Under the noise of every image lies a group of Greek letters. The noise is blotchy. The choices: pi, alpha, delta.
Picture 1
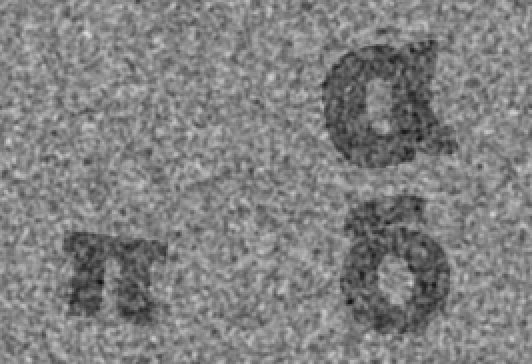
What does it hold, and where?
top right: alpha; bottom left: pi; bottom right: delta
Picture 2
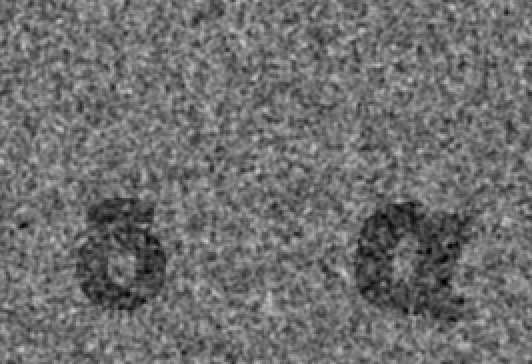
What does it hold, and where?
bottom left: delta; bottom right: alpha
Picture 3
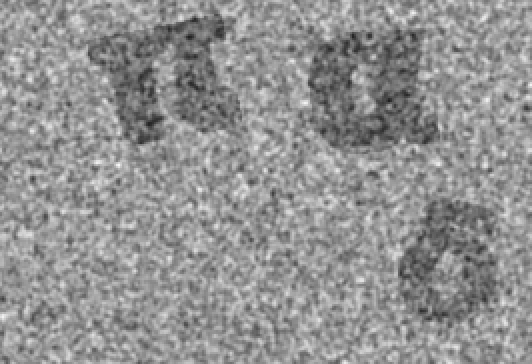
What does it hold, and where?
top left: pi; top right: alpha; bottom right: delta
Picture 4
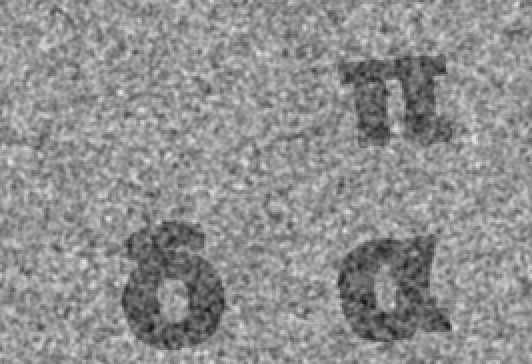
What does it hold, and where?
top right: pi; bottom left: delta; bottom right: alpha
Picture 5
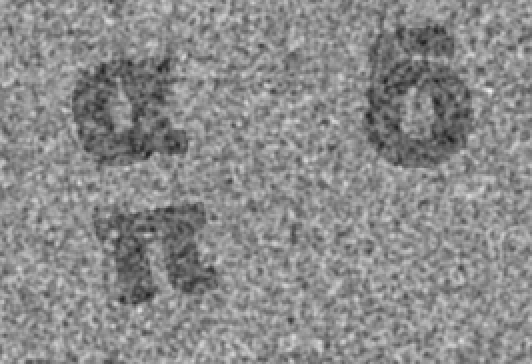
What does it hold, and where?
top left: alpha; top right: delta; bottom left: pi
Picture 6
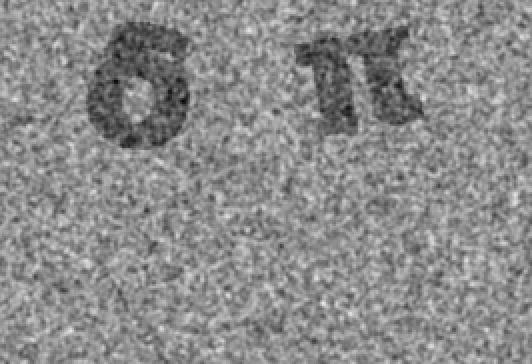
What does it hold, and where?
top left: delta; top right: pi
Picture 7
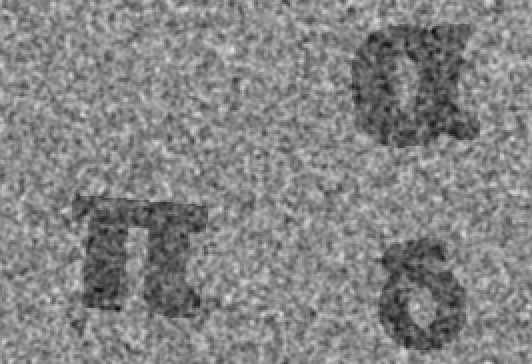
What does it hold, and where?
top right: alpha; bottom left: pi; bottom right: delta
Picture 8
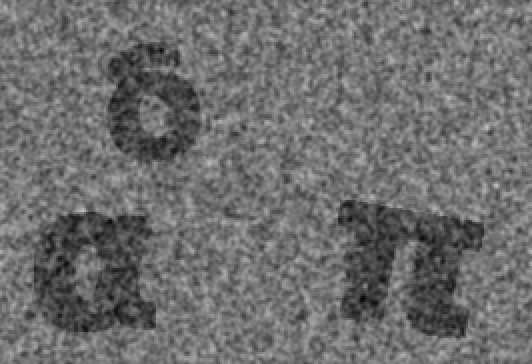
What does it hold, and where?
top left: delta; bottom left: alpha; bottom right: pi
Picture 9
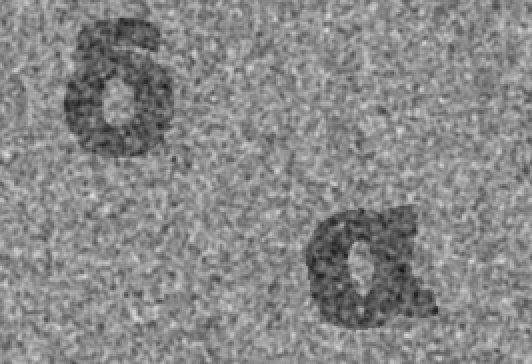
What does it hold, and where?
top left: delta; bottom right: alpha
